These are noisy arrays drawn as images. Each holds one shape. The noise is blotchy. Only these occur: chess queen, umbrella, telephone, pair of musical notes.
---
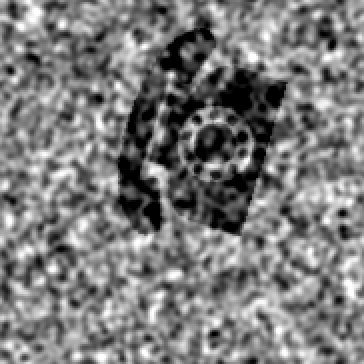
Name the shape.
telephone
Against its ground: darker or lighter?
darker
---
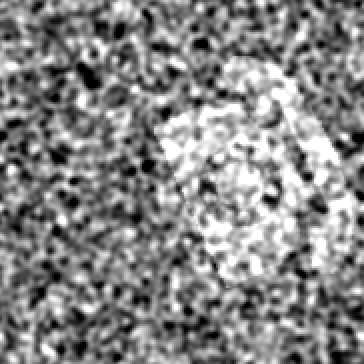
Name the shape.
telephone
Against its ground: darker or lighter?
lighter
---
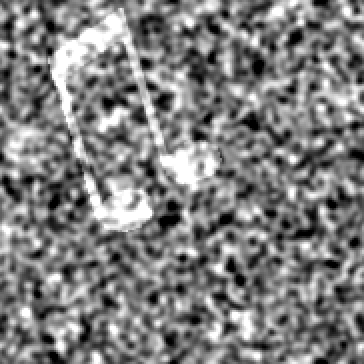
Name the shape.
pair of musical notes
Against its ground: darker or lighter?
lighter
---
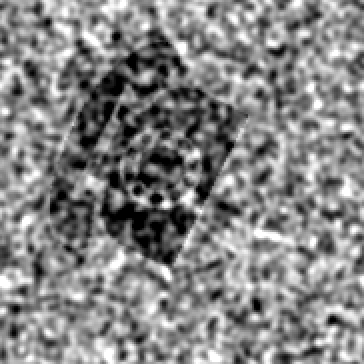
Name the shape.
telephone
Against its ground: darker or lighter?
darker
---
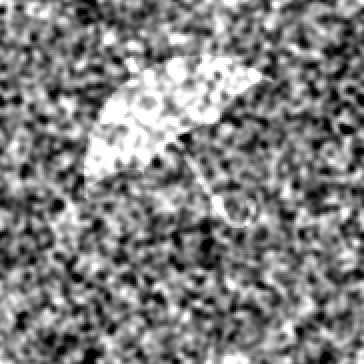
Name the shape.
umbrella
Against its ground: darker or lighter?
lighter
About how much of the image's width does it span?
half
